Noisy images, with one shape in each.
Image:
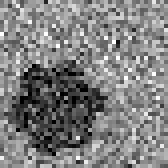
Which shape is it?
flower
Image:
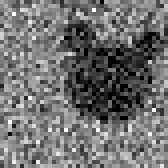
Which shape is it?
bear's head
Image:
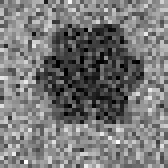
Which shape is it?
flower
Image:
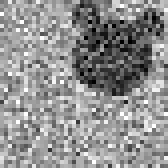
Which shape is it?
bear's head
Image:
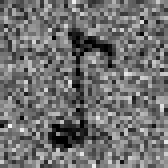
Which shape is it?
musical note
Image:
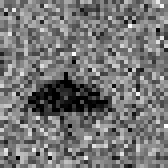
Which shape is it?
umbrella
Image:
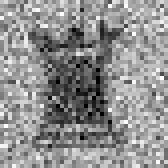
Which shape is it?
chess rook
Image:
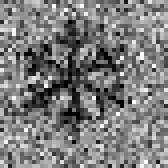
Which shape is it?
snowflake
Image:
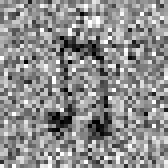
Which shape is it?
pair of musical notes
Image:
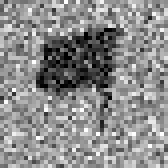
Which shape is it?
flag
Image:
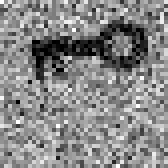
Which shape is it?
key
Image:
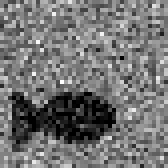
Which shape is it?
fish
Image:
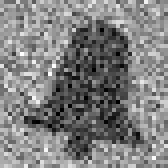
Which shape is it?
bell
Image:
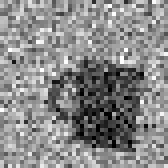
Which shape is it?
cup
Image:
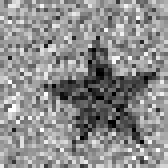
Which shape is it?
star
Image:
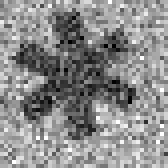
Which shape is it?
asterisk
